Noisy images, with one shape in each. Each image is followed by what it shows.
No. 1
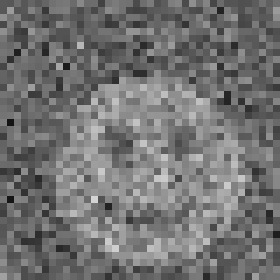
smiling face
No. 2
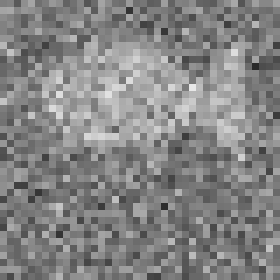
fish
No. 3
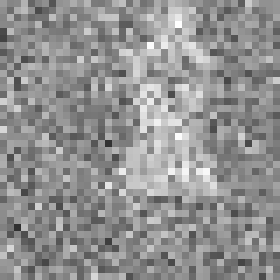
chess bishop
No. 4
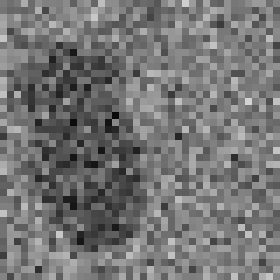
footprint
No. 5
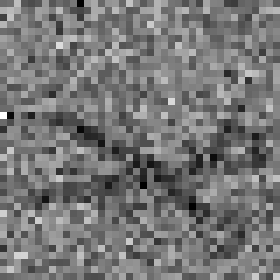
pair of scissors
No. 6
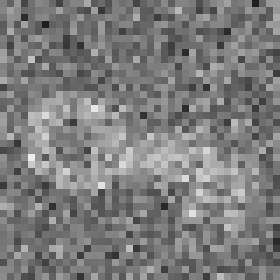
key
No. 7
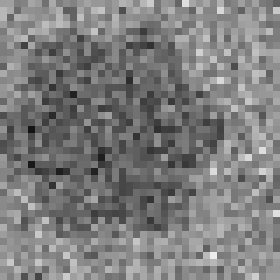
flower
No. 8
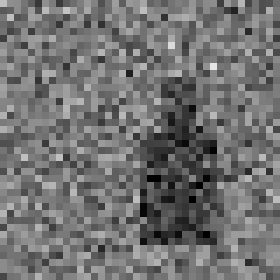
bottle
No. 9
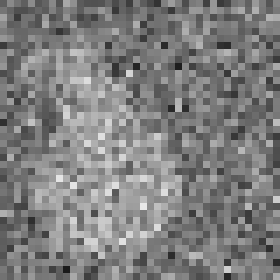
pear
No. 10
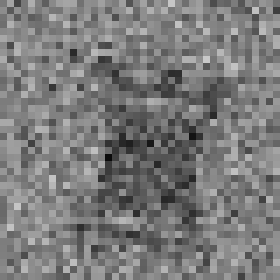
chess rook
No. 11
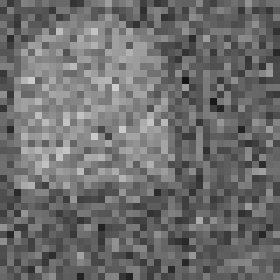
ghost
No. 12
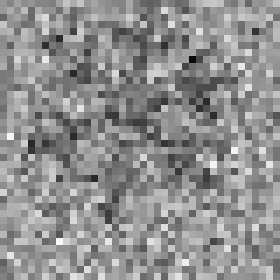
snowflake
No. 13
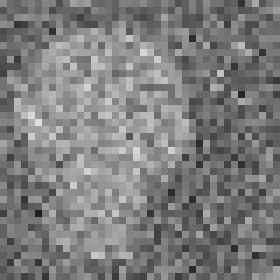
light bulb
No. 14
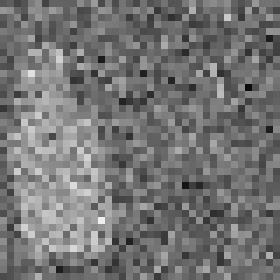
bottle
